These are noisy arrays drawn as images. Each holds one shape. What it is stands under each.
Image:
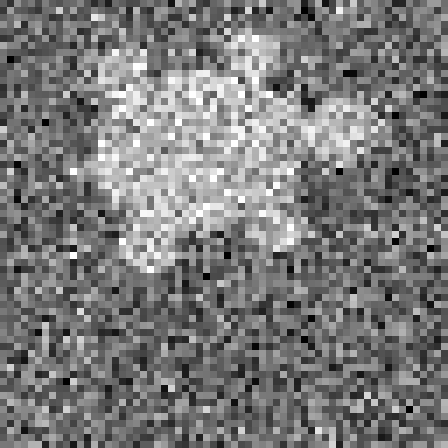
light turtle
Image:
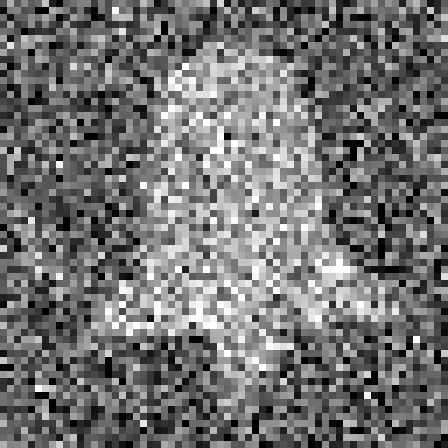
light bell
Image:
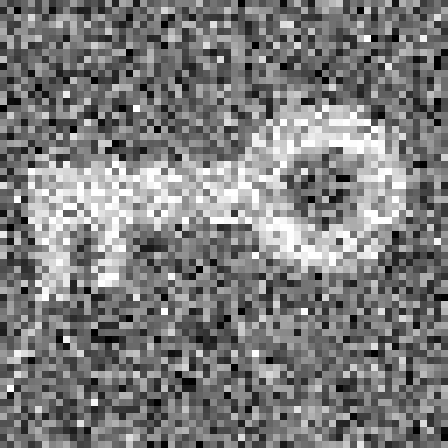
light key
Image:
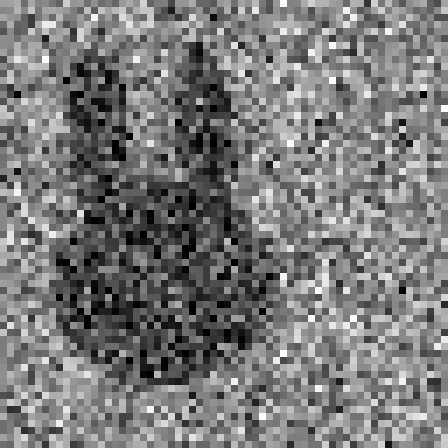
dark rabbit's head
